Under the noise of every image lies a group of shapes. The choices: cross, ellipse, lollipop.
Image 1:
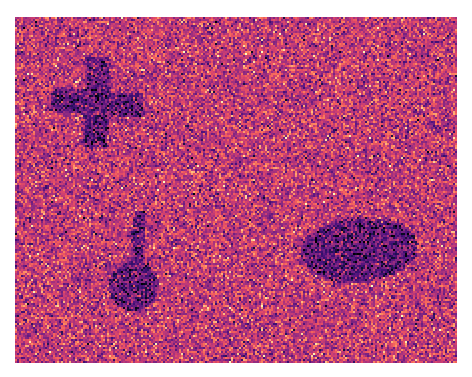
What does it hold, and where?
top left: cross; bottom left: lollipop; bottom right: ellipse
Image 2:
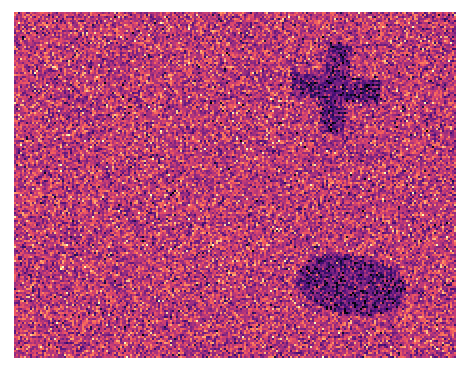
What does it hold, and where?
top right: cross; bottom right: ellipse
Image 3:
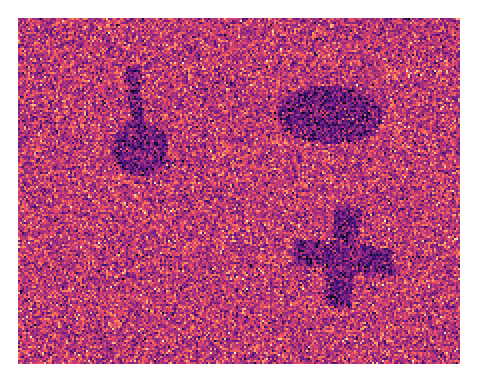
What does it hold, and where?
top left: lollipop; top right: ellipse; bottom right: cross
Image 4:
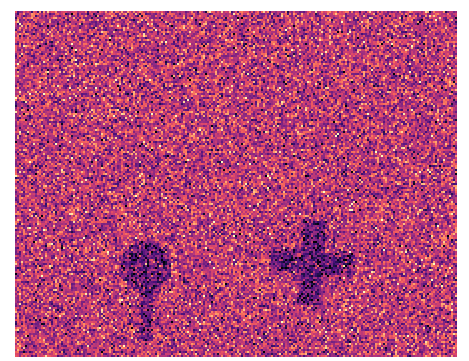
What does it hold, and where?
bottom left: lollipop; bottom right: cross
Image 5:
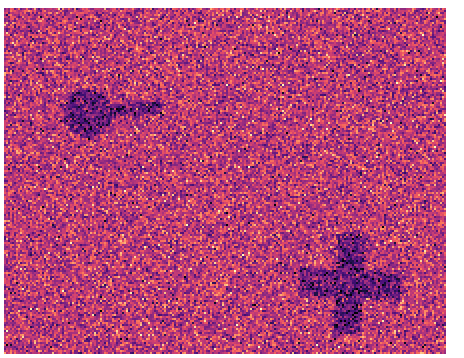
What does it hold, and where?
top left: lollipop; bottom right: cross
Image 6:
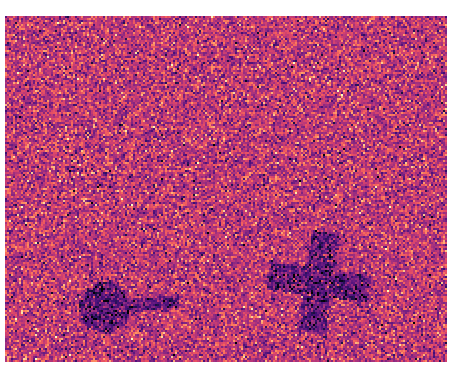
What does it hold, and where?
bottom left: lollipop; bottom right: cross
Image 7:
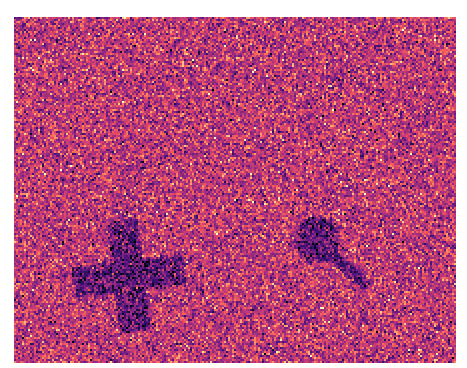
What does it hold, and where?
bottom left: cross; bottom right: lollipop
